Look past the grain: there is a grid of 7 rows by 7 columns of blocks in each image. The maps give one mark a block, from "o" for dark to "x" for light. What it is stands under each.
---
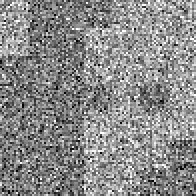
x o o o x x x
x o o x x x x
o o o x x x x
o o o o x o x
o o o x x x x
o o o x x x o
o o o x x o o
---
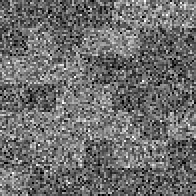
o o o o x x x
o x o x x o o
x x x o o o o
o o x x o o o
x x x x x o x
o x x o x x o
x o o o o o o
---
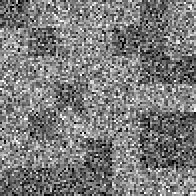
o x x x x o x
x o x x o o x
x x x x x o o
x x o x x x x
x o x x x o o
x x x o x o o
o o o o x x x
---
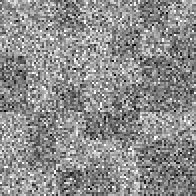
x x o x x o x
x x x x o x o
o x x x x o o
o x o x o o o
x o x o o x x
x o x x x o o
x x o o x o o
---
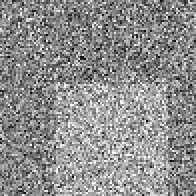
o o o o o o o
o o o o o o o
o o o o o o o
o o x x x x o
o o x x x x o
o o x x x x o
o o x x x x o
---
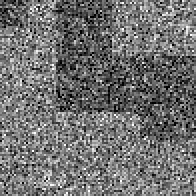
o x o o x x x
x x o o x x x
x x o o o o o
x x o o o o o
x x x x x o o
x x x x x x x
x x x x x x x
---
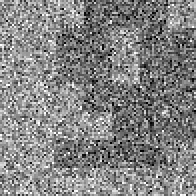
x x x o o o x
x x o o x o o
x x o o x o o
x x x o o o o
x x x x o o o
x x o o o o x
x x x x x x x
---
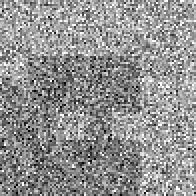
x x x x x x x
x x x x x x x
x o o o o x x
o o o o o x x
o o x o x x x
o o o o o x x
o o o o o x x
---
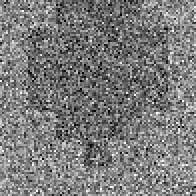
x x o o o x x
x o o o o o x
x o o o o o x
x o o o o o x
x x o o o x x
x x x o x x x
x x x x x x x
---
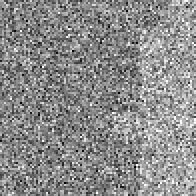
o o o o o o x
o o o o o x x
o o o o o x x
o o o o o x x
o o o o x x x
o o o o o x x
o o o o o x x
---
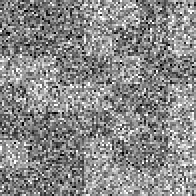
o o o x x o x
o o o x o o x
x x o o x o o
o x x x o o x
o o o o x o x
x o o x o o x
o o o x x x x
